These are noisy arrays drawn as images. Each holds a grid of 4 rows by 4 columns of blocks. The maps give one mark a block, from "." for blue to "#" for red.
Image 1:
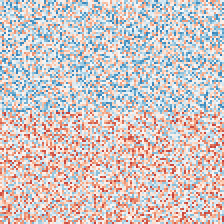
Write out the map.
....
....
####
####
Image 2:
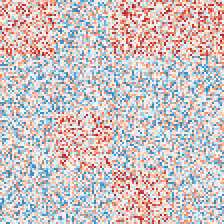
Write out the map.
#.##
....
.#..
..#.
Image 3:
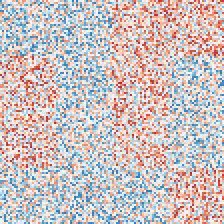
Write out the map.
..##
#.#.
#.#.
...#
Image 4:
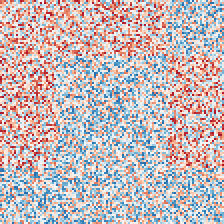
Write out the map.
###.
#..#
#..#
....
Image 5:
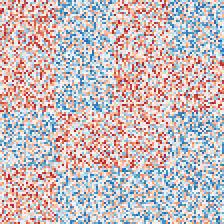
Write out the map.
#.#.
#.##
.##.
#...
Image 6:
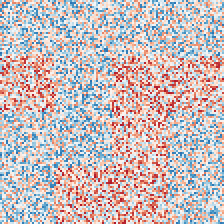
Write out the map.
....
#.##
..#.
.##.
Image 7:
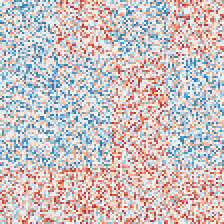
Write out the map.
.#.#
..#.
..#.
####
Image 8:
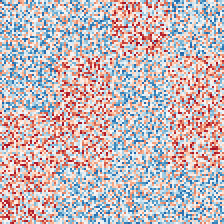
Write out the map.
..#.
.#.#
##.#
#...
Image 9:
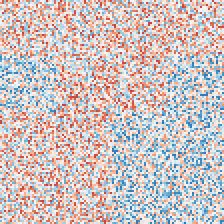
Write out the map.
####
.##.
##..
##..
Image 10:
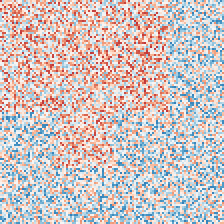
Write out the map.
###.
###.
.#..
....
